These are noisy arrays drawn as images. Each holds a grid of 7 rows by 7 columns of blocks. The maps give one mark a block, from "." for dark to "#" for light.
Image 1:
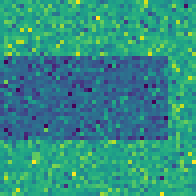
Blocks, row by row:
# # # # # # #
# # # # # # #
. . . . . . #
. . . . . . #
. . . . . . #
# # # # # # #
# # # # # # #
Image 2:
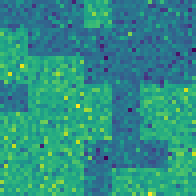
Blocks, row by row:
. . . # . . .
# . . . . . .
# # # . . . .
. # # # . # #
# # # # . # #
# # # . . . #
# # # . # # #
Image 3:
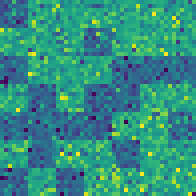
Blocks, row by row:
. # # # # # #
# # # . # # #
. # # # . . .
# . # . . # #
. . . . # # .
# . # # . # #
. # . # # # #
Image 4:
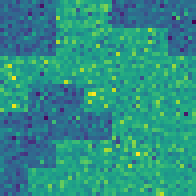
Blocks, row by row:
. . # # . . .
. . # # # # .
# # # # # # #
# . . # # # #
. . . . # # #
. . # # # # #
. # # # # # #
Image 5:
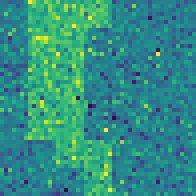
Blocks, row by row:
. # # # . . .
. # # . . . .
. # # . . . .
. # # . . . .
. # # . . . .
. . # # . . .
. . . # . . .
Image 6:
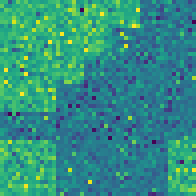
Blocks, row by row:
# # # # # . .
# # # # . . .
# # # . . . .
# # . . . . .
. . . . . . .
# # . . . . #
# # . . . . #
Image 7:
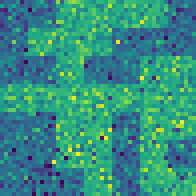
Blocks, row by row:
. . # # # # .
. # # # . . .
. . # . . # #
# # # # # # #
. . # # . # #
. . # # . # .
. . . # . # #
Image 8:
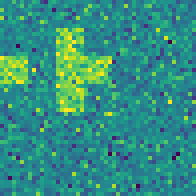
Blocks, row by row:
. . . . . . .
. . # . . . .
# . # # . . .
. . # . . . .
. . . . . . .
. . . . . . .
. . . . . . .
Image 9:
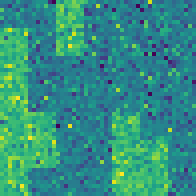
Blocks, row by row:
. . # . . . .
# . # . . . .
# . . . . . .
# . . . . . .
# # . . # . .
# # . . # # .
# . . . # # .
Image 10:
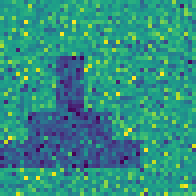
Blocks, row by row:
# # # # # # #
# # # # # # #
# # . # # # #
# # . # # # #
# . . . # # #
. . . . . # #
# # # # # # #
